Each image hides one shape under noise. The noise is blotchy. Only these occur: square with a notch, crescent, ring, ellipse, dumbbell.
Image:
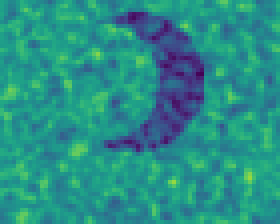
crescent
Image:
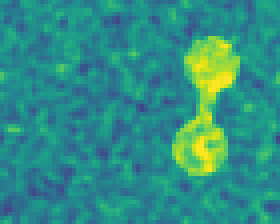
dumbbell
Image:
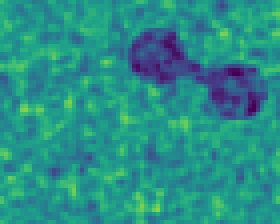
dumbbell
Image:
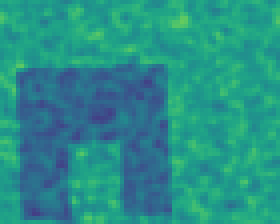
square with a notch
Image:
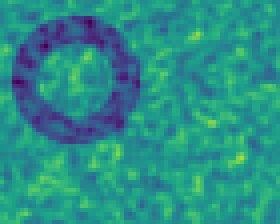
ring
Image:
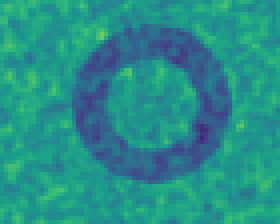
ring
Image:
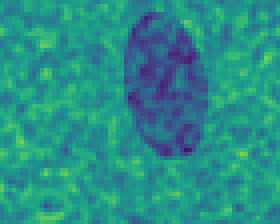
ellipse
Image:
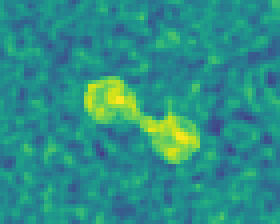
dumbbell
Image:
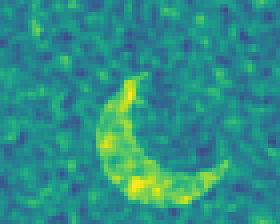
crescent
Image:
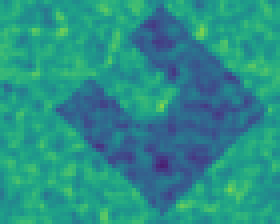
square with a notch
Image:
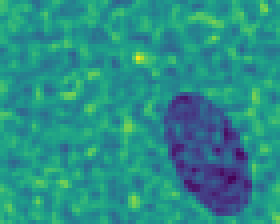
ellipse
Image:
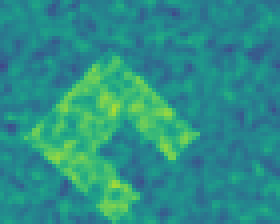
square with a notch
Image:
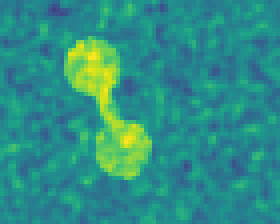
dumbbell
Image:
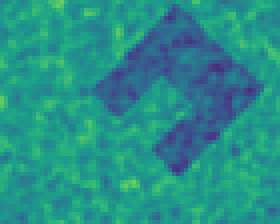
square with a notch
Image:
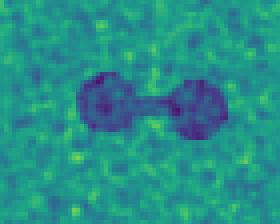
dumbbell
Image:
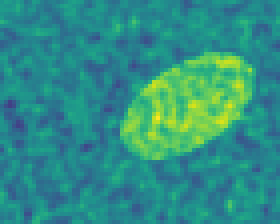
ellipse
